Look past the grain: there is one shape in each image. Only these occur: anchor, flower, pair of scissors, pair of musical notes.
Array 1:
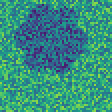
flower
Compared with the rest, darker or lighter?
darker
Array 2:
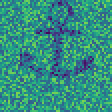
anchor
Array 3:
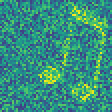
pair of musical notes
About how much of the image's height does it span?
nearly all
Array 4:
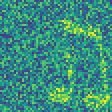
pair of musical notes
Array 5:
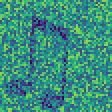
pair of musical notes
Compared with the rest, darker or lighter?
darker
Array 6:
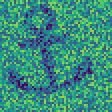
anchor
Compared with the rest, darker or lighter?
darker
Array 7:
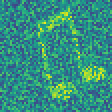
pair of musical notes
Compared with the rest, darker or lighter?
lighter
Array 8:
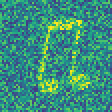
pair of musical notes
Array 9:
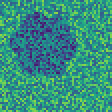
flower
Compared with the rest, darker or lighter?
darker
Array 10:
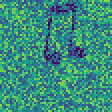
pair of musical notes
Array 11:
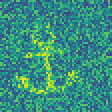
anchor
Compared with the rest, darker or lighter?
lighter
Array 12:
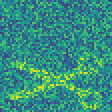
pair of scissors
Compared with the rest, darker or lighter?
lighter
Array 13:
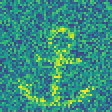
anchor
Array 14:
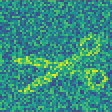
pair of scissors
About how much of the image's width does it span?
nearly all
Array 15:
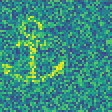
anchor
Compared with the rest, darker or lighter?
lighter
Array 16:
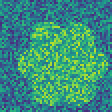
flower
